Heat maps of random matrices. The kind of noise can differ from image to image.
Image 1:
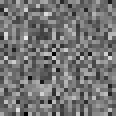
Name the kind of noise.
low rank plus noise
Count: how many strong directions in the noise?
one
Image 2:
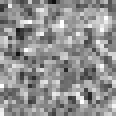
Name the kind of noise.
blotchy
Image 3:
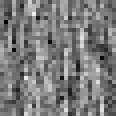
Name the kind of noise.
streaked along the columns
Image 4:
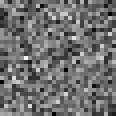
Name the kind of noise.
independent entries
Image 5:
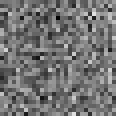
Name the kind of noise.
low rank plus noise
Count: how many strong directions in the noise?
three or four
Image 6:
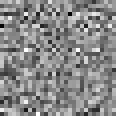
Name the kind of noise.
low rank plus noise
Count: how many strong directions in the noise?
two
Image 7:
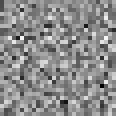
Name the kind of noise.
low rank plus noise
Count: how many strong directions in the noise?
two
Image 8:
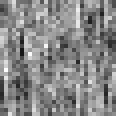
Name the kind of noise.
streaked along the columns
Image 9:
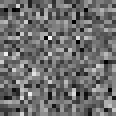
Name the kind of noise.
low rank plus noise
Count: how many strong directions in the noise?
one
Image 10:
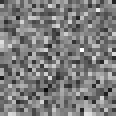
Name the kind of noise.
independent entries
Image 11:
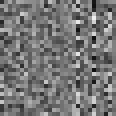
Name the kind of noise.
columns of uneven size
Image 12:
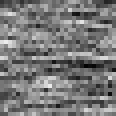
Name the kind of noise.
streaked along the rows
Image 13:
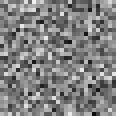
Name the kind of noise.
independent entries
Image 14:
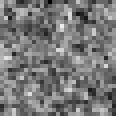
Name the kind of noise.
blotchy
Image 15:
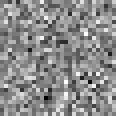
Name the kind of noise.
independent entries
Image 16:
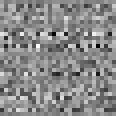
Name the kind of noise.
rows of uneven size
